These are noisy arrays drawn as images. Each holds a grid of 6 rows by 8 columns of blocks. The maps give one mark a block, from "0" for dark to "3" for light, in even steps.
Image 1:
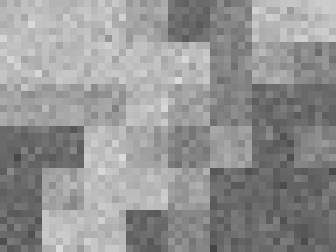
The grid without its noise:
3 3 3 2 0 1 3 3
3 3 3 3 3 1 2 1
2 2 2 3 2 1 0 0
0 0 3 2 1 2 0 1
0 2 3 3 2 0 0 0
0 3 3 0 1 0 0 0
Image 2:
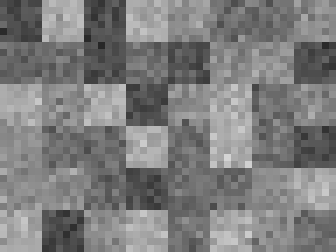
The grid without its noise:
0 3 0 3 2 1 1 2
1 1 0 1 0 2 2 0
3 2 3 0 2 3 1 2
2 1 1 3 1 3 1 0
2 2 1 0 1 1 2 3
3 0 2 3 1 3 2 1
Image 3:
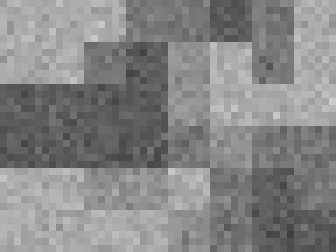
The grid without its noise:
3 3 3 1 1 0 1 3
3 3 1 0 2 3 1 3
0 0 0 0 2 3 3 3
0 0 0 0 1 2 1 1
3 3 2 2 3 1 0 1
3 3 3 3 2 1 0 0
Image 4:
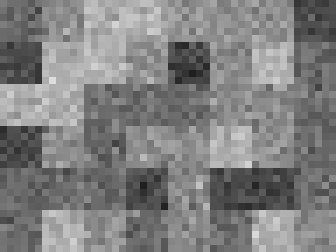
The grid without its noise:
1 2 3 3 2 2 2 0
0 3 3 2 0 2 3 1
3 3 1 1 1 2 2 1
0 2 1 2 2 3 2 1
1 1 1 0 2 0 0 1
1 3 2 1 2 1 3 2
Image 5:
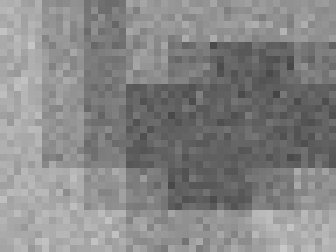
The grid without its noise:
3 2 1 2 2 2 2 2
3 2 1 2 1 0 0 1
3 2 1 0 0 0 0 0
3 2 1 0 0 0 0 0
3 3 2 1 0 0 1 2
3 3 3 2 2 2 3 3
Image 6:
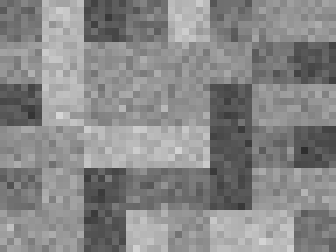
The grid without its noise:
1 3 0 1 3 1 2 2
2 3 2 2 2 2 1 0
0 3 2 2 2 0 2 2
2 2 3 3 3 0 1 0
1 2 0 1 1 0 2 2
2 2 0 3 2 3 3 1
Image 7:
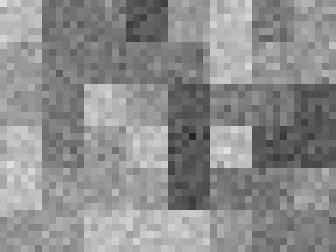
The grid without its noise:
3 1 1 0 2 3 1 2
2 1 1 1 1 3 2 2
2 1 3 2 0 1 1 0
3 1 2 3 0 3 0 0
3 2 2 2 0 1 1 2
2 2 3 3 3 2 1 1
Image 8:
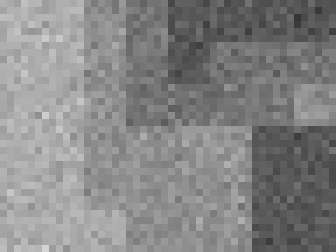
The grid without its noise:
3 3 2 1 0 0 0 0
3 3 2 1 0 1 1 1
3 3 2 1 1 1 1 2
3 3 2 2 2 2 0 0
3 3 2 2 2 2 0 0
3 3 3 2 2 2 0 0
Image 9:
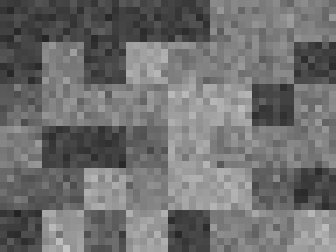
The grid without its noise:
0 0 0 0 0 2 2 2
0 2 0 3 2 2 2 0
1 2 2 2 3 3 0 2
2 0 0 1 3 2 2 2
1 1 3 2 3 3 1 0
0 3 1 3 0 2 2 3
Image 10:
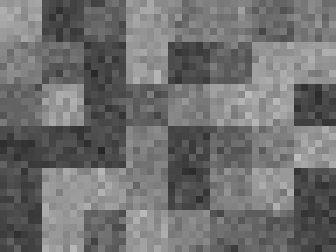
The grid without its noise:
3 0 1 3 2 2 1 2
2 1 0 3 0 1 3 3
1 3 0 1 2 3 3 0
0 0 0 2 0 1 2 3
0 3 3 2 0 2 3 0
0 3 1 3 2 1 1 0
